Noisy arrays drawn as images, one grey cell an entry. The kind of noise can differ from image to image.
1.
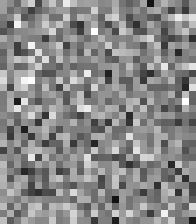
independent entries
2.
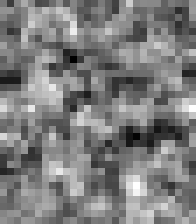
blotchy
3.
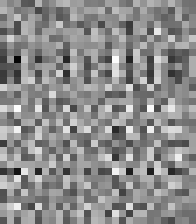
low rank plus noise
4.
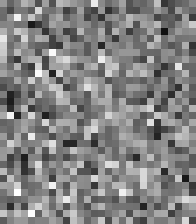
independent entries
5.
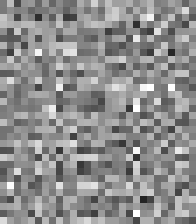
low rank plus noise
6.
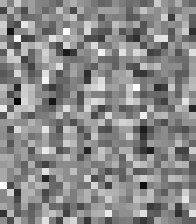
low rank plus noise
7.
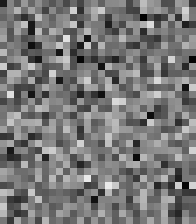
independent entries
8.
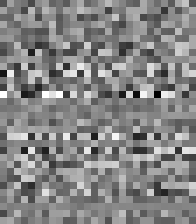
rows of uneven size
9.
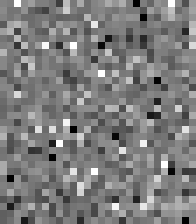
heavy tails
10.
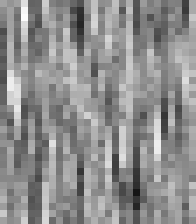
streaked along the columns
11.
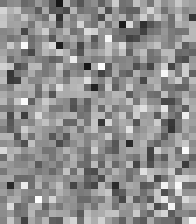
independent entries
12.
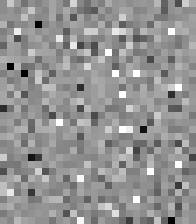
heavy tails
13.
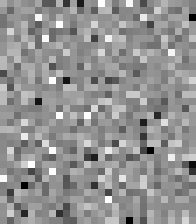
heavy tails
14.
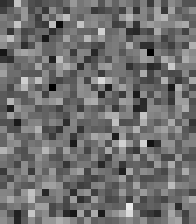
independent entries
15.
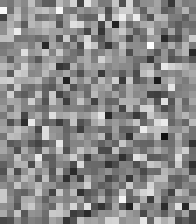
independent entries
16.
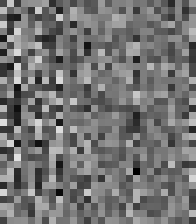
columns of uneven size
